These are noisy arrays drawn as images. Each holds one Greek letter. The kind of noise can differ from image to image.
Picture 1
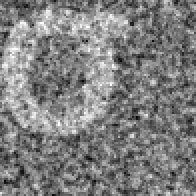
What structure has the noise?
blotchy
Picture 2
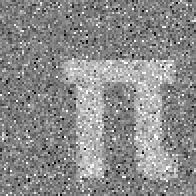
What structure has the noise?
heavy tails
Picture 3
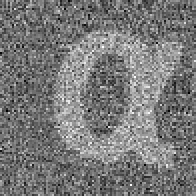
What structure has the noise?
low rank plus noise
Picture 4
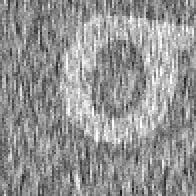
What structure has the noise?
streaked along the columns
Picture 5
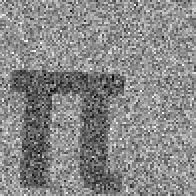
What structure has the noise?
independent entries
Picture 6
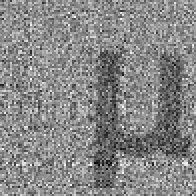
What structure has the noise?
low rank plus noise
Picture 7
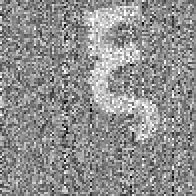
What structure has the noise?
columns of uneven size
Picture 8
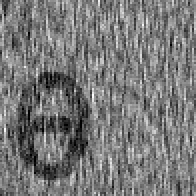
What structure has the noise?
streaked along the columns
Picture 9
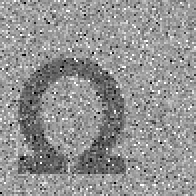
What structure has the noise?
heavy tails
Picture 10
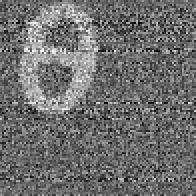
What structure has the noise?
rows of uneven size
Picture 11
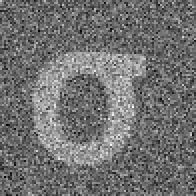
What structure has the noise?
independent entries
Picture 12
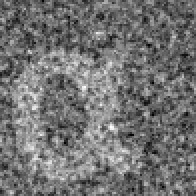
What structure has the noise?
blotchy
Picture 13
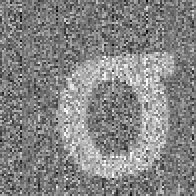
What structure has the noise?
columns of uneven size
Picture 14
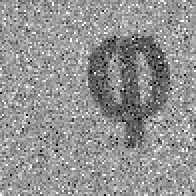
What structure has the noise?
heavy tails
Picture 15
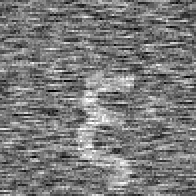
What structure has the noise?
streaked along the rows
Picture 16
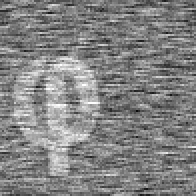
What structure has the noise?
streaked along the rows
